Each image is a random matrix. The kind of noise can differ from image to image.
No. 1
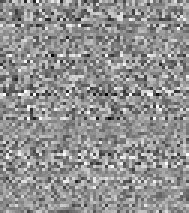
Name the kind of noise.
rows of uneven size
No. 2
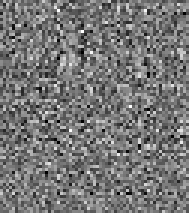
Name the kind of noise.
low rank plus noise
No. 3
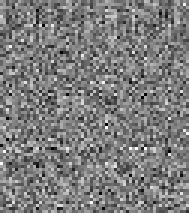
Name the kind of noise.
low rank plus noise
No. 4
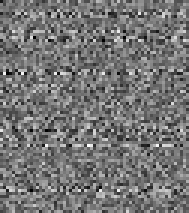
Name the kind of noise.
rows of uneven size
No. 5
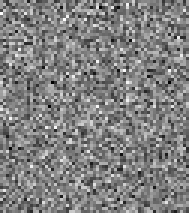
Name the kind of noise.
independent entries
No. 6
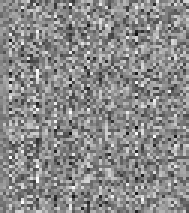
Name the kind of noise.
columns of uneven size
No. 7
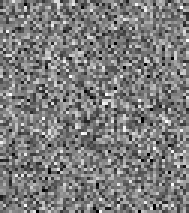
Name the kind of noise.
independent entries
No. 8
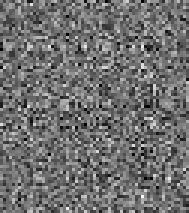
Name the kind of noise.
low rank plus noise
